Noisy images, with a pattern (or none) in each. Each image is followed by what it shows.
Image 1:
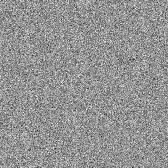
only noise
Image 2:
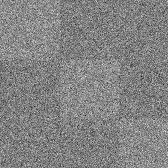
blocks along the diagonal
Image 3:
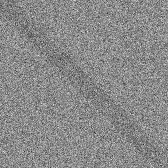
a diagonal band
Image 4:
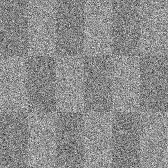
a checkerboard
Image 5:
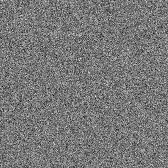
only noise
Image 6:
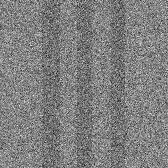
bands of columns
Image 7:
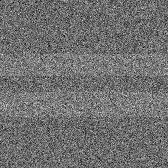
bands of rows
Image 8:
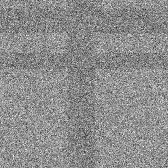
bands of rows crossing bands of columns
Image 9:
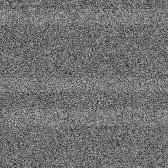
bands of rows
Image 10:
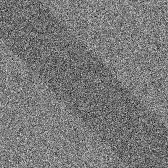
a diagonal band
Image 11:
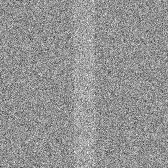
one band of columns
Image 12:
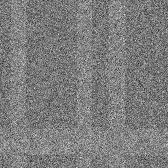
bands of rows crossing bands of columns
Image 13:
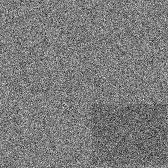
one block
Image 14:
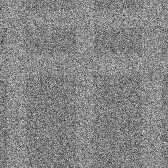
bands of rows crossing bands of columns
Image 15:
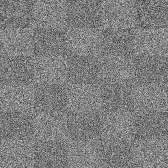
a checkerboard
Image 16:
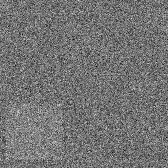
one block
